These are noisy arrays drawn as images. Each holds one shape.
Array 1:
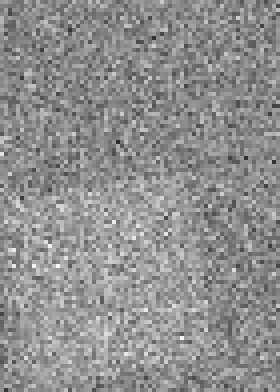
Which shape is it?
square
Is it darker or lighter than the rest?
lighter
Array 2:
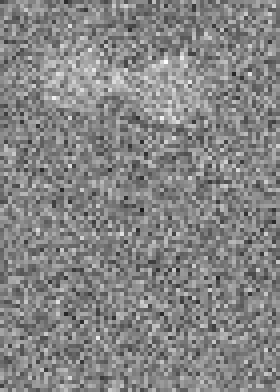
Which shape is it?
dumbbell
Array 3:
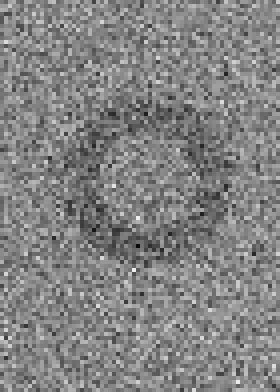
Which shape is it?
ring
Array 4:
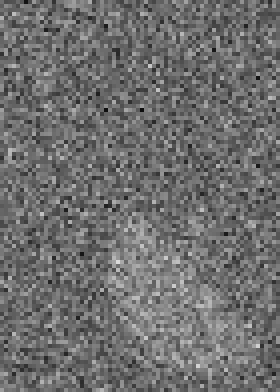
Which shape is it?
half disc
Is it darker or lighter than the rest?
lighter
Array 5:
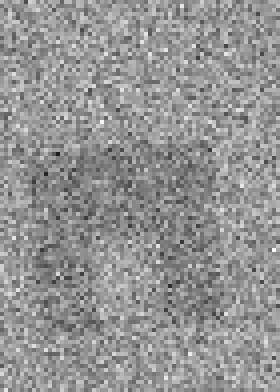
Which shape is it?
square with a notch
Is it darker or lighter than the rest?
darker
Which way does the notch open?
down
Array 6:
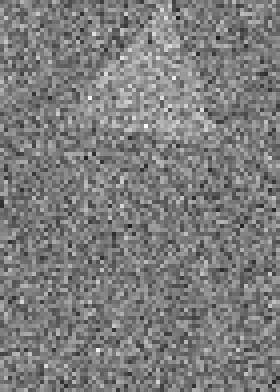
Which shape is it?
triangle
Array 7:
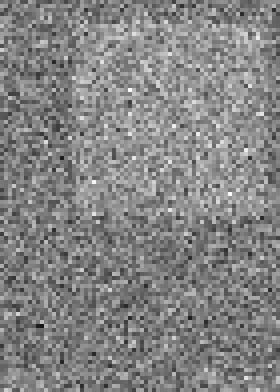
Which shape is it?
square
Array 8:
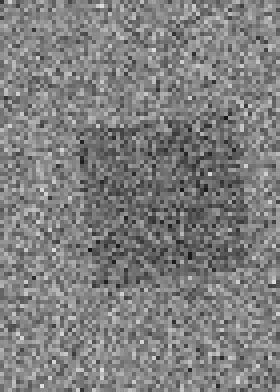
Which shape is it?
square
